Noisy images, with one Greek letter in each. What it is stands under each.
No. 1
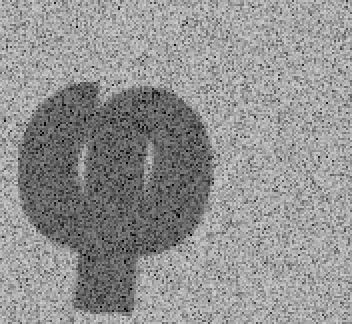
phi
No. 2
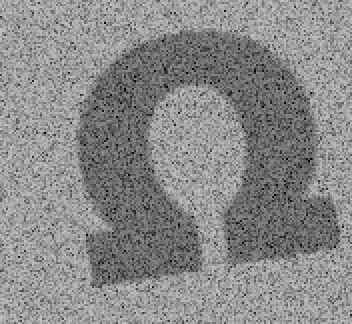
omega
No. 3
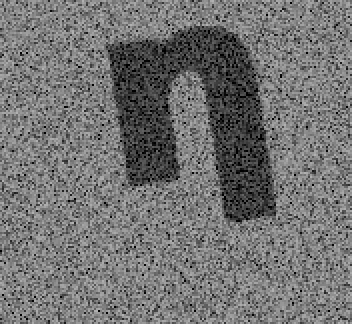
eta
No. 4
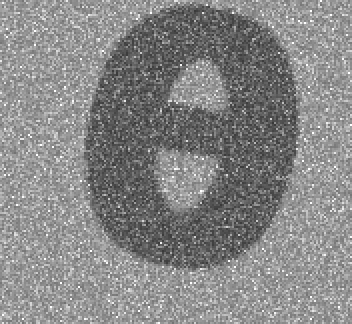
theta
